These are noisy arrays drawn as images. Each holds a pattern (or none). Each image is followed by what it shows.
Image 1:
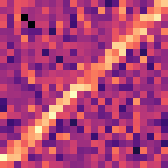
a diagonal band
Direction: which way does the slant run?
bottom left to top right
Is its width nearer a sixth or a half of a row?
a sixth
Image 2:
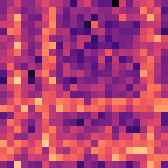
bands of rows crossing bands of columns
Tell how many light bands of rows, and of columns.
2 and 3
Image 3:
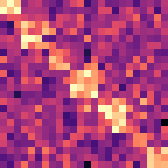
blocks along the diagonal
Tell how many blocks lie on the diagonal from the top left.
7
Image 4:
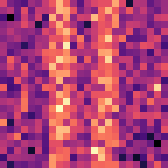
bands of columns
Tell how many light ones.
2
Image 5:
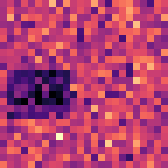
one block
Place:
middle left
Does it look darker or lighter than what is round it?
darker
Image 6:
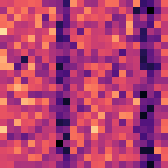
bands of columns
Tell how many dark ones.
2
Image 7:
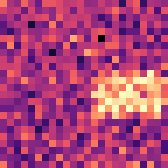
one block
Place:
middle right
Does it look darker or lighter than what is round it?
lighter
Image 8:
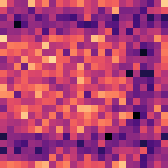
bands of rows crossing bands of columns
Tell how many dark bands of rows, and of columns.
2 and 1
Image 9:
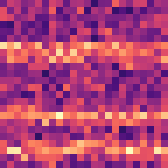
bands of rows
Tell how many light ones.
3
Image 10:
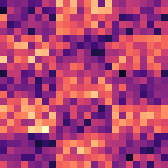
a checkerboard
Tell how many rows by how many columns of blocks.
5 by 3
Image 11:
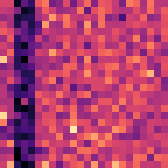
one band of columns
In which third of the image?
left
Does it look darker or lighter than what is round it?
darker
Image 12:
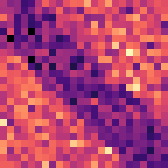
a diagonal band
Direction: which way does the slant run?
top left to bottom right
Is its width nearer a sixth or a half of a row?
a half
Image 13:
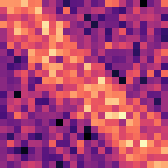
a diagonal band
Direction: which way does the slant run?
top left to bottom right
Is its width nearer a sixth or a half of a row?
a half
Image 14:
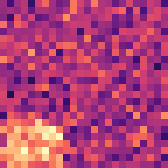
one block
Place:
bottom left
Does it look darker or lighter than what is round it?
lighter
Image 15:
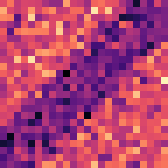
a diagonal band
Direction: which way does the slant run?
bottom left to top right
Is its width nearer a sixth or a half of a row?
a half
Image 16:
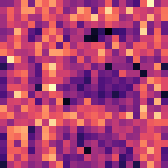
bands of rows crossing bands of columns
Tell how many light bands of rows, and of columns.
3 and 3
